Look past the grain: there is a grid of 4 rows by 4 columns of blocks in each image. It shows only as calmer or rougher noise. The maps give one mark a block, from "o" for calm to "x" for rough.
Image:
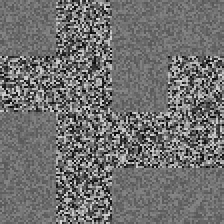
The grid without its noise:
o x o o
x x o x
o x x x
o x o o
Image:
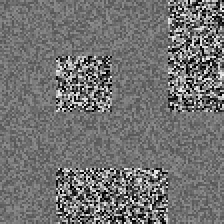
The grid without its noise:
o o o x
o x o x
o o o o
o x x o
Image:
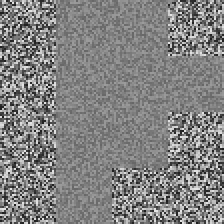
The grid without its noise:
x o o x
x o o o
x o o x
x o x x
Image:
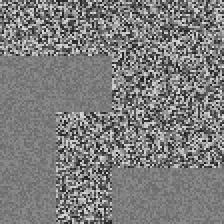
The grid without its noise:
x x x x
o o x x
o x x x
o x o o
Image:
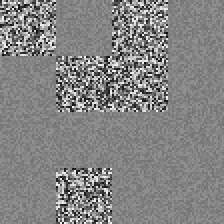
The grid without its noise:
x o x o
o x x o
o o o o
o x o o
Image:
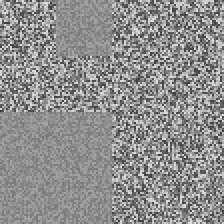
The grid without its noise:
x o x x
x x x x
o o x x
o o x x
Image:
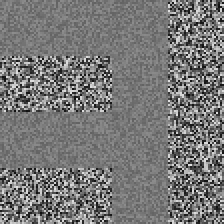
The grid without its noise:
o o o x
x x o x
o o o x
x x o x
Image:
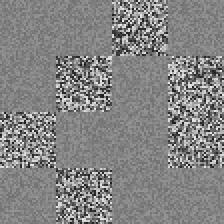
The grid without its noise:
o o x o
o x o x
x o o x
o x o o
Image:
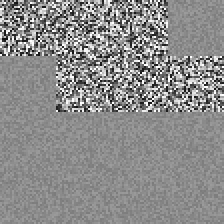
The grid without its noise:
x x x o
o x x x
o o o o
o o o o
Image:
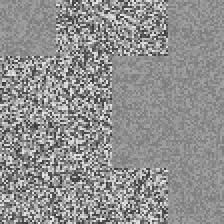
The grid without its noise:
o x x o
x x o o
x x o o
x x x o
